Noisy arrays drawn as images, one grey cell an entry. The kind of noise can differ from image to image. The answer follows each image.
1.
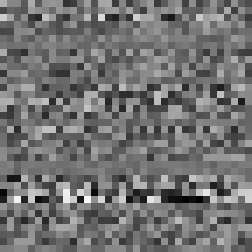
rows of uneven size
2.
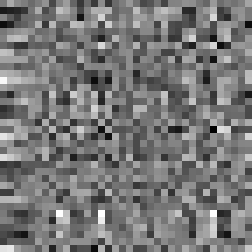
low rank plus noise
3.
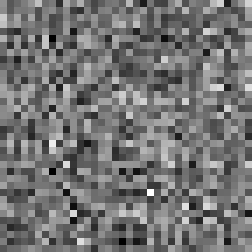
low rank plus noise
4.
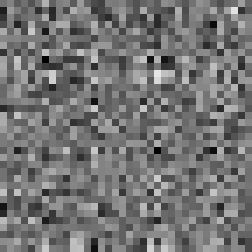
low rank plus noise
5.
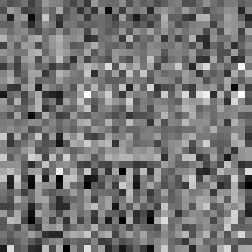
low rank plus noise
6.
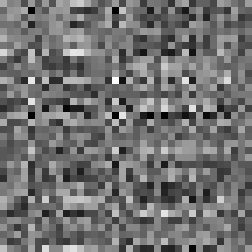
low rank plus noise
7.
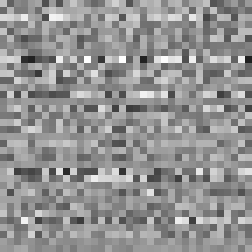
rows of uneven size
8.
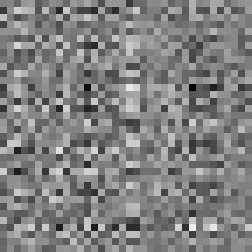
low rank plus noise
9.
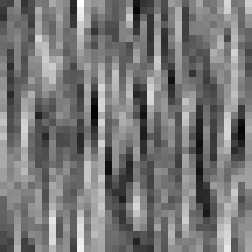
streaked along the columns
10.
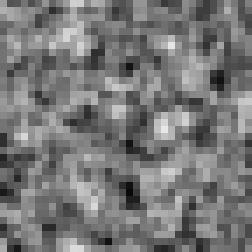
blotchy
